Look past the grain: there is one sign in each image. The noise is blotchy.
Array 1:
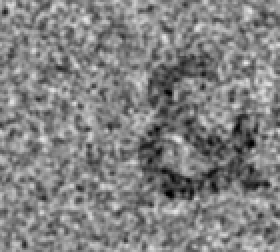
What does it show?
dark ampersand
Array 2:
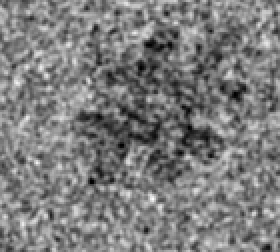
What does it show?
dark hash sign
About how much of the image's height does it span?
two thirds
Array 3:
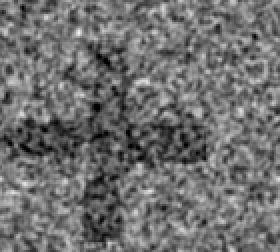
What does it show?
dark plus sign
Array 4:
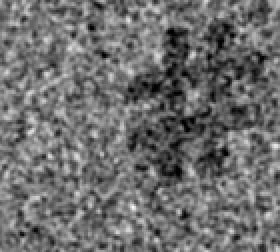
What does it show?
dark hash sign
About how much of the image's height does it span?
two thirds
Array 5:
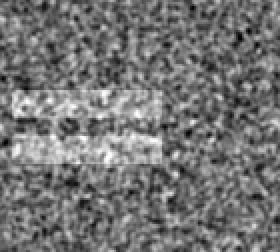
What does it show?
light equals sign
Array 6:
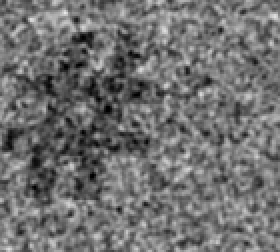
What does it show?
dark hash sign
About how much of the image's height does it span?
two thirds
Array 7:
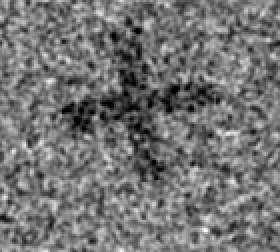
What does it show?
dark plus sign
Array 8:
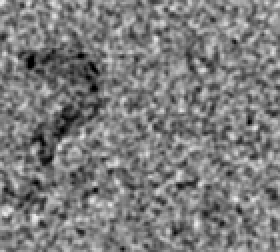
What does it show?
dark question mark
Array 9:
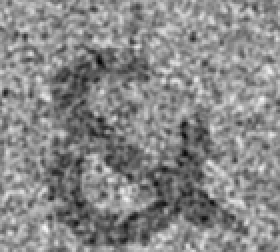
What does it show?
dark ampersand
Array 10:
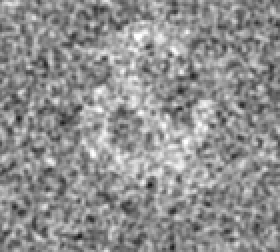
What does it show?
light ampersand
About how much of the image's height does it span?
two thirds
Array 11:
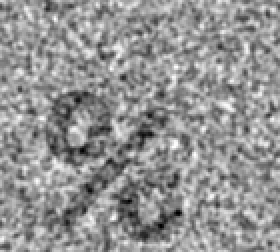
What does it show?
dark percent sign
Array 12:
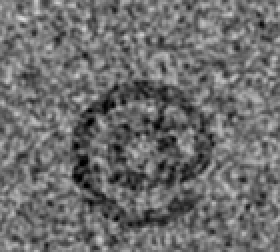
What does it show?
dark at sign
